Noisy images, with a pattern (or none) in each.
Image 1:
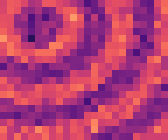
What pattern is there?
rings round one point
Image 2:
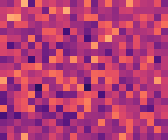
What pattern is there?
only noise
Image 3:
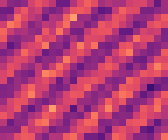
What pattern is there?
diagonal stripes
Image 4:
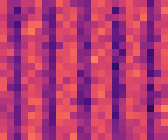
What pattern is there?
vertical stripes
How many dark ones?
5
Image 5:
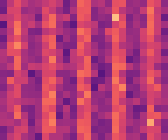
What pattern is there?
vertical stripes
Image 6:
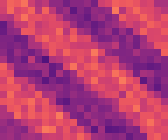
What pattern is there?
diagonal stripes
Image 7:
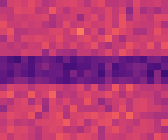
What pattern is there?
one horizontal stripe
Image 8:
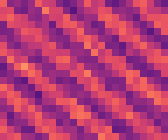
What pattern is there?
diagonal stripes
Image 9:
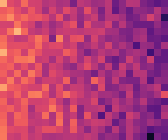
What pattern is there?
a smooth slope
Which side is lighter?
left
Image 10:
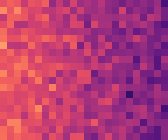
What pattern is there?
a smooth slope
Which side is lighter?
left
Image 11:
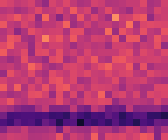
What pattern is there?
one horizontal stripe
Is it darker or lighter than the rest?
darker
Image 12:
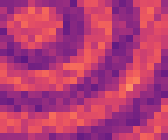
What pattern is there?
rings round one point
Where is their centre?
top left
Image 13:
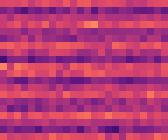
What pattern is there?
horizontal stripes
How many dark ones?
6
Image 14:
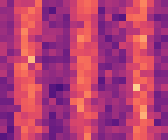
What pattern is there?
vertical stripes
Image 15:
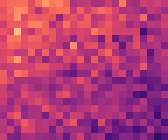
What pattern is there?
a smooth slope
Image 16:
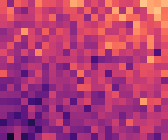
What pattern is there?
a smooth slope
